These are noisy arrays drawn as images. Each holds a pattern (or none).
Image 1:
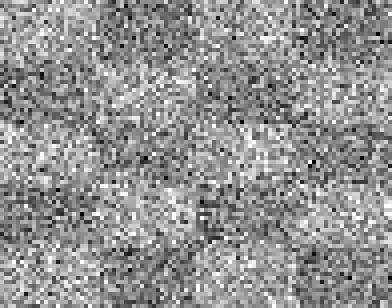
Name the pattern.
a checkerboard
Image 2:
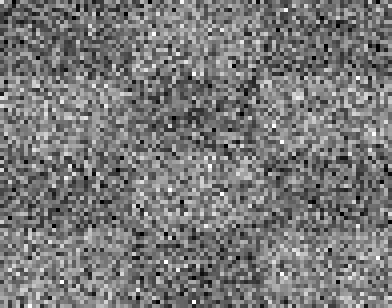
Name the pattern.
a checkerboard
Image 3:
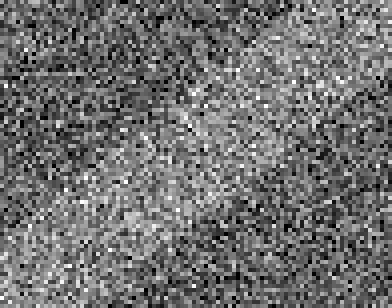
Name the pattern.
a diagonal band
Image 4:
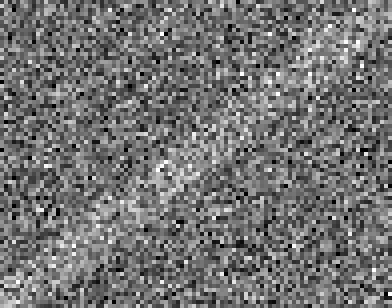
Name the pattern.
a diagonal band
